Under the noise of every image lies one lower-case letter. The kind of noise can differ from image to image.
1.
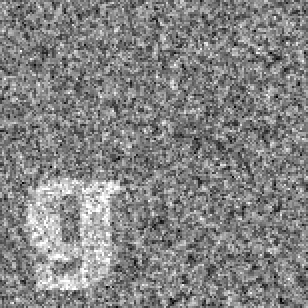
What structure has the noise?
blotchy
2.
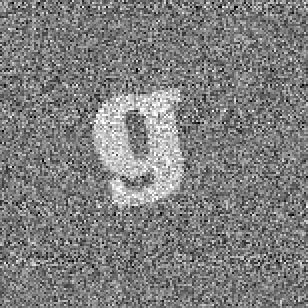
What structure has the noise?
rows of uneven size
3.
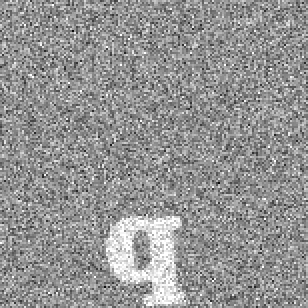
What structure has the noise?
independent entries
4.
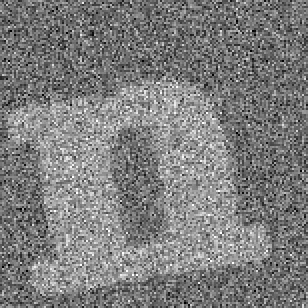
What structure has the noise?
low rank plus noise
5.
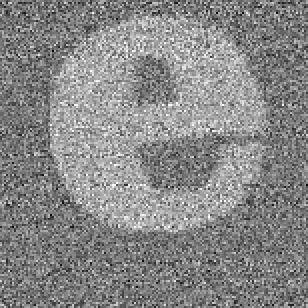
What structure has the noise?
rows of uneven size
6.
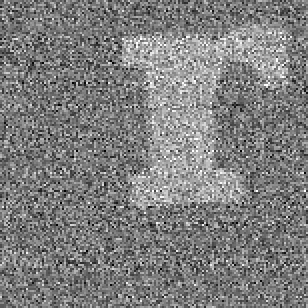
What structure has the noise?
rows of uneven size
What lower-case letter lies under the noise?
r
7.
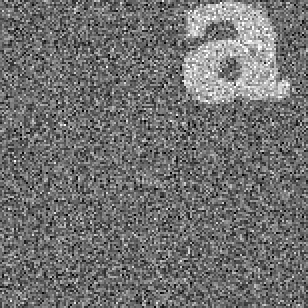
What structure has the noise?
low rank plus noise
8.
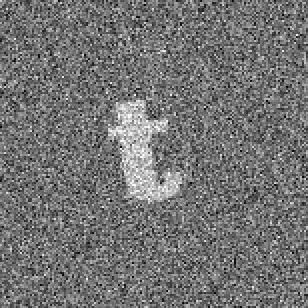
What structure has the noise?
independent entries
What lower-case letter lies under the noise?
t
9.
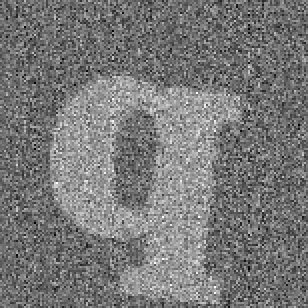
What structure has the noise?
columns of uneven size
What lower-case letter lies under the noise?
q
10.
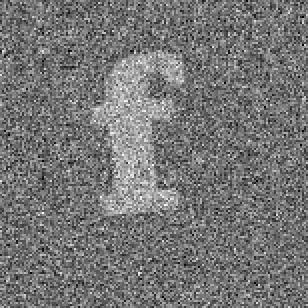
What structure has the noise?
low rank plus noise
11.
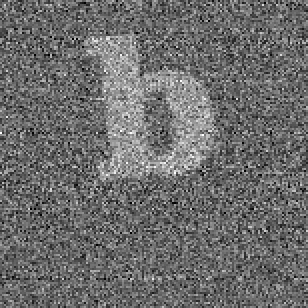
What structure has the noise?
rows of uneven size
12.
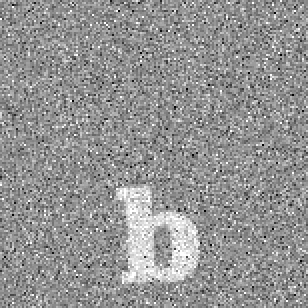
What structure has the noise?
heavy tails
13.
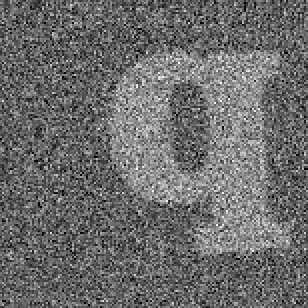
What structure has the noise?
low rank plus noise
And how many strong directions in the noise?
five to eight
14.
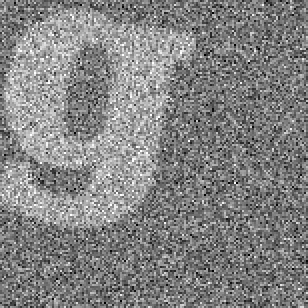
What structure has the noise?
low rank plus noise
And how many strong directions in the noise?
one
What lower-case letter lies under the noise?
g
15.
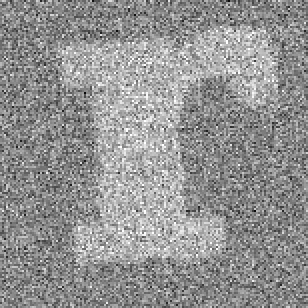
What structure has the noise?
low rank plus noise
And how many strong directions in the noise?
five to eight
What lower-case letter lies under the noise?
r
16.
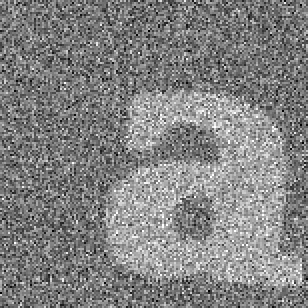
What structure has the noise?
low rank plus noise
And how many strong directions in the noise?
one
